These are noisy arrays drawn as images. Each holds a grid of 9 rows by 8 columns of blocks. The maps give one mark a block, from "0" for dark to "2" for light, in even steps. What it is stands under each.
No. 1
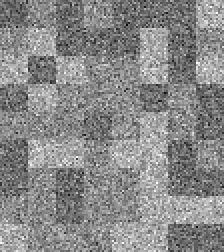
0 1 0 1 0 0 0 2
1 2 0 0 0 2 0 1
2 0 2 1 1 2 0 2
0 2 1 1 1 0 1 0
1 1 1 0 1 2 1 0
0 2 2 1 2 2 0 1
0 1 0 1 1 2 0 0
1 1 0 1 1 2 2 2
2 1 1 1 2 2 0 0
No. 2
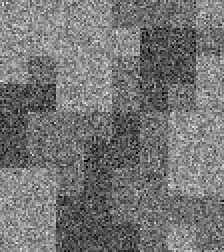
2 2 2 2 1 1 1 2
2 2 2 2 2 0 0 1
2 1 2 2 1 0 0 2
0 0 2 2 1 0 1 2
0 1 1 1 0 1 2 2
0 1 1 0 0 1 2 2
2 2 1 0 1 1 2 2
2 2 0 0 1 1 1 1
2 2 0 0 0 1 2 1
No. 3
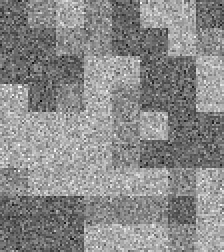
0 1 2 1 0 2 2 0
0 0 1 1 0 0 2 1
0 0 0 2 2 0 0 2
2 0 1 2 1 0 0 2
2 2 2 2 1 2 0 0
2 2 2 2 1 0 0 0
1 2 2 2 2 2 1 2
0 0 0 1 1 1 0 2
0 0 0 2 2 2 1 2
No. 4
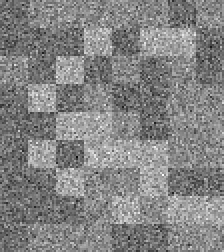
0 1 1 1 1 1 0 1
0 0 0 2 0 2 2 0
1 0 2 0 1 0 1 0
0 2 0 1 0 0 1 1
0 0 2 2 1 0 1 1
0 2 0 2 2 2 1 1
0 0 2 1 1 2 0 0
0 0 0 1 2 1 2 2
0 1 1 1 0 0 1 1
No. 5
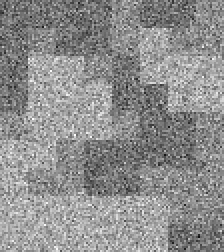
0 0 0 0 1 0 0 1
0 1 0 0 1 2 1 1
0 2 2 1 0 2 2 2
0 2 2 2 0 0 2 2
1 2 2 2 1 0 0 1
2 2 1 0 0 0 0 1
2 1 1 0 0 1 1 1
2 2 2 2 2 2 1 1
2 2 2 2 2 2 0 0
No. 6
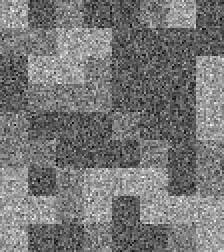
2 0 1 0 0 1 2 0
1 1 2 2 0 0 0 0
0 2 2 1 0 0 0 2
0 1 1 1 0 0 0 2
1 0 0 0 1 0 0 2
1 1 0 0 0 1 0 1
2 0 1 2 2 2 0 1
2 2 1 2 0 2 2 2
2 0 0 1 0 0 1 2
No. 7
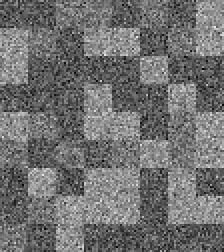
0 0 1 1 0 1 0 2
2 1 0 2 2 0 1 2
2 0 0 0 0 2 0 0
0 0 0 2 0 0 2 0
2 1 0 2 2 0 1 2
1 0 1 0 1 2 1 2
0 2 0 2 2 0 2 0
0 1 2 2 2 0 2 2
1 0 2 0 0 0 0 0
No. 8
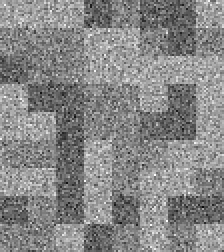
2 2 2 0 1 0 0 2
1 1 1 2 2 1 0 1
0 1 1 2 2 2 2 2
2 0 0 1 1 2 0 2
2 2 0 1 1 0 0 2
1 1 0 2 1 1 2 2
2 2 0 2 1 2 2 1
0 1 0 2 0 2 0 0
1 1 2 0 1 2 1 2
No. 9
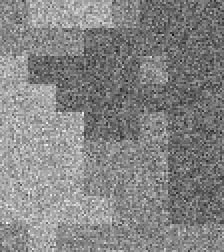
1 2 2 2 1 0 0 0
1 1 1 0 0 0 0 0
2 0 0 0 0 1 0 0
2 2 0 0 0 0 0 0
2 2 2 0 0 1 0 0
2 2 2 1 1 1 0 0
2 2 2 1 1 1 0 0
2 2 2 2 1 1 0 0
1 2 1 1 1 1 1 1
